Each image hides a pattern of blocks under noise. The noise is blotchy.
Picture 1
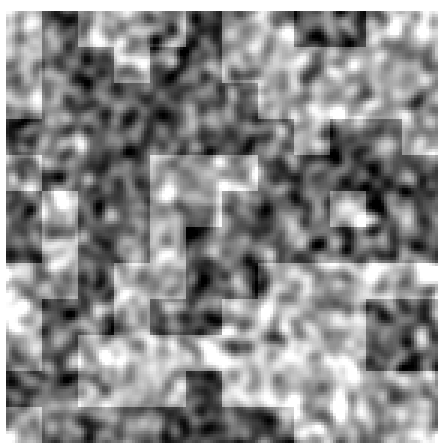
no symmetry
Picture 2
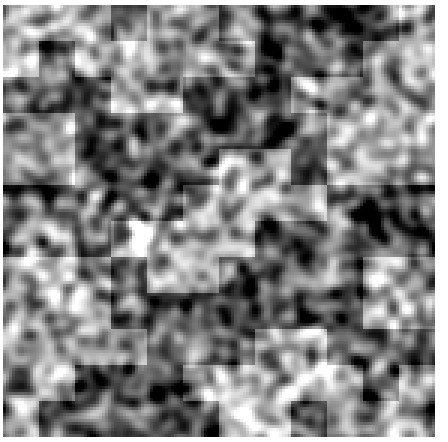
the same after a half turn
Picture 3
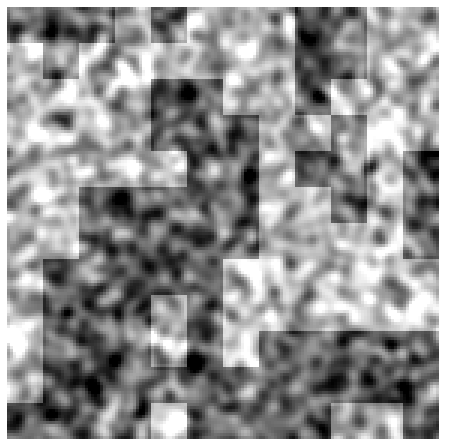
no symmetry
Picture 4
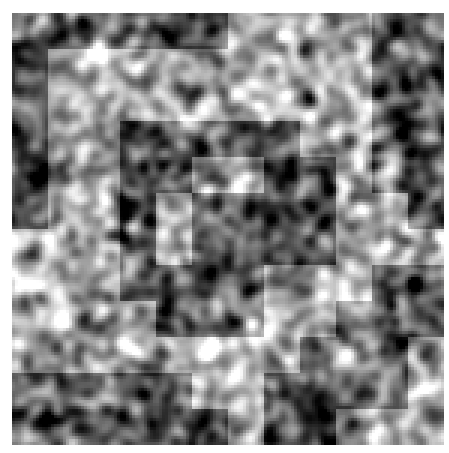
mirrored about the diagonal from the top left
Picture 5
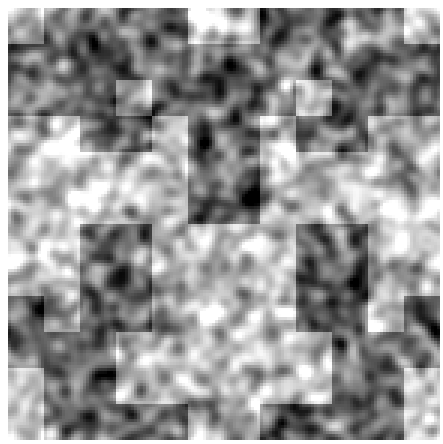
left and right mirror each other
